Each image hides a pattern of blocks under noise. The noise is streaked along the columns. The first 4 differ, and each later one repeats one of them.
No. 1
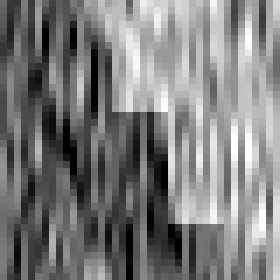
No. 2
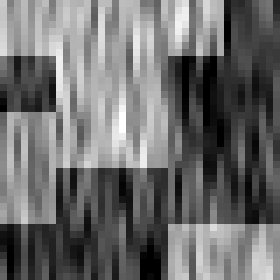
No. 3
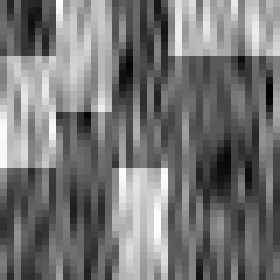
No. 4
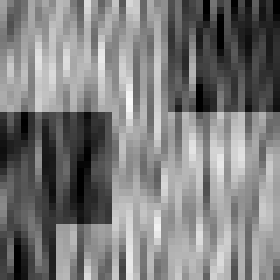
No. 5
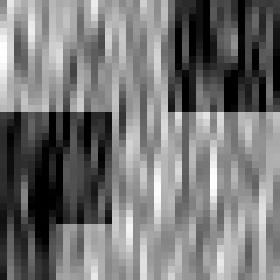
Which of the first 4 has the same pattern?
4
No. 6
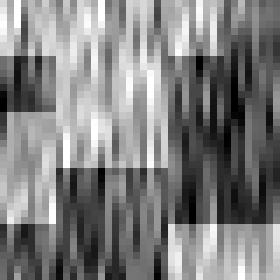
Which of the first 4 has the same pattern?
2
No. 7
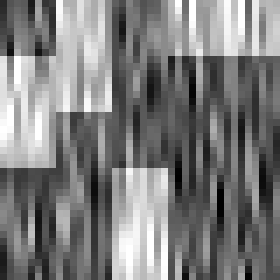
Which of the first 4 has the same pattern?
3
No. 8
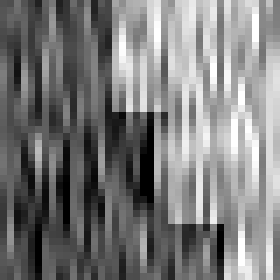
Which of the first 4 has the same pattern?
1
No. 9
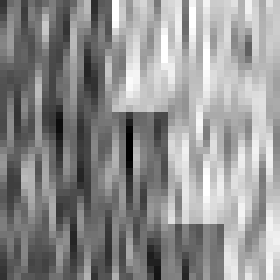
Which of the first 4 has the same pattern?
1
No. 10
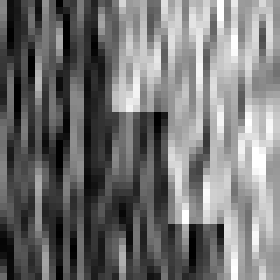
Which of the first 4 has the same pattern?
1
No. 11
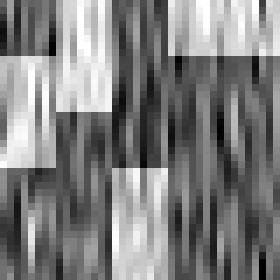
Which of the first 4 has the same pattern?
3
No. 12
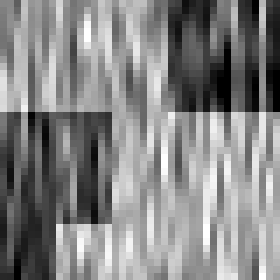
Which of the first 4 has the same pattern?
4
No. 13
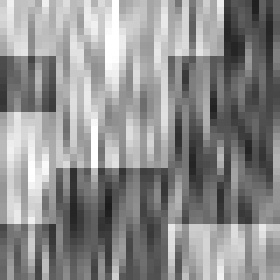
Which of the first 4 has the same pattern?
2
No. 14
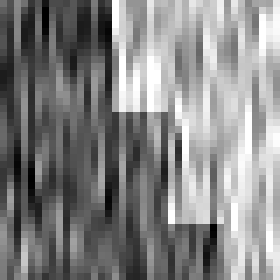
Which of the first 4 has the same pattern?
1
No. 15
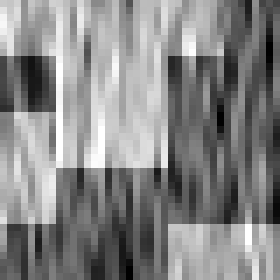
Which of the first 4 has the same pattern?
2
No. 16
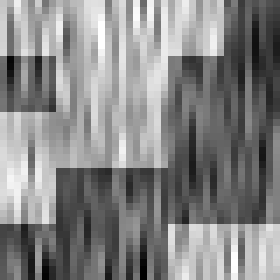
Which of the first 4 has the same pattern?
2
